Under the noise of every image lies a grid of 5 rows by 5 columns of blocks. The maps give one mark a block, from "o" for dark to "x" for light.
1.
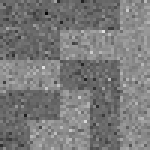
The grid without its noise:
oooox
ooxxx
xxoox
ooxox
oxxox
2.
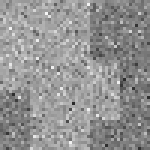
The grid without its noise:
xxxoo
xxxoo
xxxxo
oxxxo
oxxoo
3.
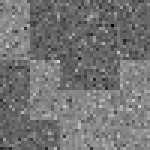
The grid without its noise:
xoooo
xoooo
oxoox
oxxxx
ooxxx
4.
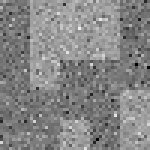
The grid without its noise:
oxxxo
oxxxo
oxooo
oooox
ooxox
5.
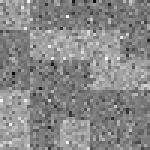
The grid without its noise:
xoooo
oxxxo
oooxx
xoooo
xoxoo
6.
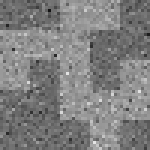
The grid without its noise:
ooxxo
xxxoo
xoxox
ooxxx
oooxo
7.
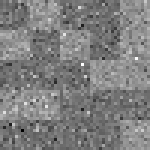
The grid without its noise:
oxoox
xoxox
oooxx
xxooo
oooox
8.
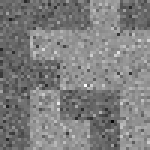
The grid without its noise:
oooxo
oxxxx
ooxxx
oxoox
oxxox
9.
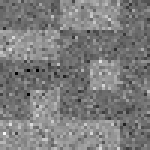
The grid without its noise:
ooxxo
xxooo
oooxo
oxooo
xxxxo
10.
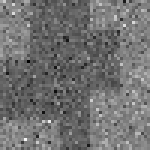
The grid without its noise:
xooxx
xooox
oooox
oooxx
xxoxx
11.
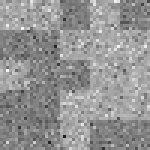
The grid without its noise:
xxoxo
ooxxx
xooxx
ooxxx
ooxoo
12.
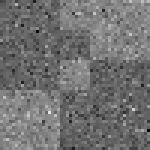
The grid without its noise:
ooxxx
oooxx
ooxoo
xxooo
xxooo
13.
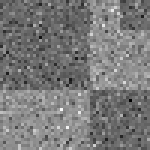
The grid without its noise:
oooxo
oooxx
oooxx
xxxoo
xxxoo
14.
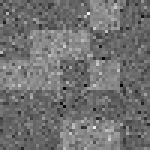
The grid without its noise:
oooxo
oxxoo
xxoxo
ooooo
ooxxo
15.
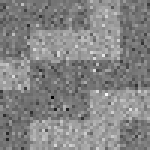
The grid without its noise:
oooxo
oxxxo
xoooo
oooxx
oxxxo
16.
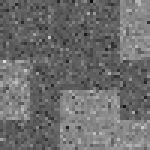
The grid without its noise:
oooox
oooox
xoooo
xoxxo
ooxxx
